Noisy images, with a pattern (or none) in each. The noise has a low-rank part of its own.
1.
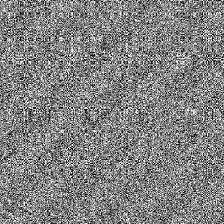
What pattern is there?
diagonal stripes
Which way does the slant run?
bottom left to top right
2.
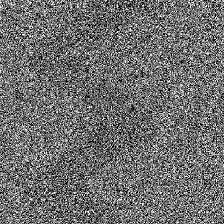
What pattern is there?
a wavy band
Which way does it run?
top to bottom
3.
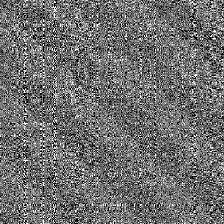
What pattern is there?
diagonal stripes
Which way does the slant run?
top left to bottom right
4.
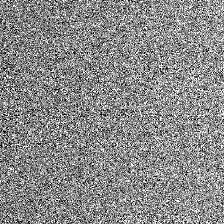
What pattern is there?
a smooth slope
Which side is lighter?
right
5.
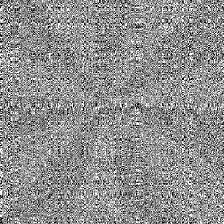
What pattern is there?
spokes from one point
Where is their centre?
centre
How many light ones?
7
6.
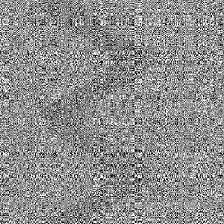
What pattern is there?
a wavy band
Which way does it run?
top to bottom
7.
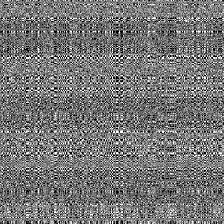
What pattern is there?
horizontal stripes
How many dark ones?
3
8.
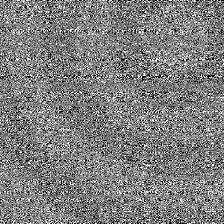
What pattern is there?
rings round one point
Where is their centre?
top right
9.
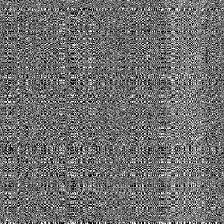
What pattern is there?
one vertical stripe
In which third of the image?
right
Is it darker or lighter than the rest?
lighter
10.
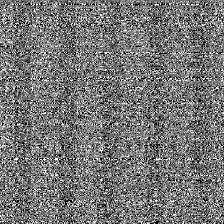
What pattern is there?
vertical stripes
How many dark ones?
5
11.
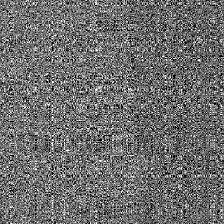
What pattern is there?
a sharp edge
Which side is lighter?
left
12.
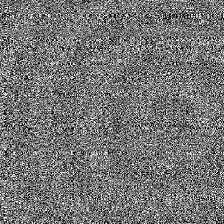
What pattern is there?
rings round one point
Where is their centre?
middle right
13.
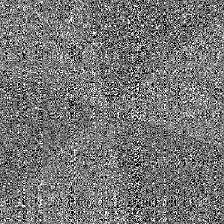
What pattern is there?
spokes from one point
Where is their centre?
centre
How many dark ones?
3
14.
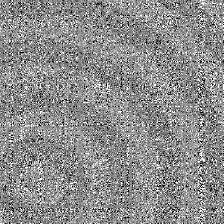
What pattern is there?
rings round one point
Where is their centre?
bottom left
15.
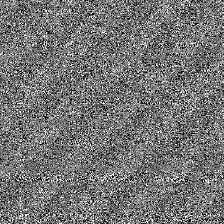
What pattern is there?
diagonal stripes
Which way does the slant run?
bottom left to top right
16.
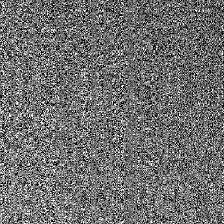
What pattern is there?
a smooth slope
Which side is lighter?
bottom left
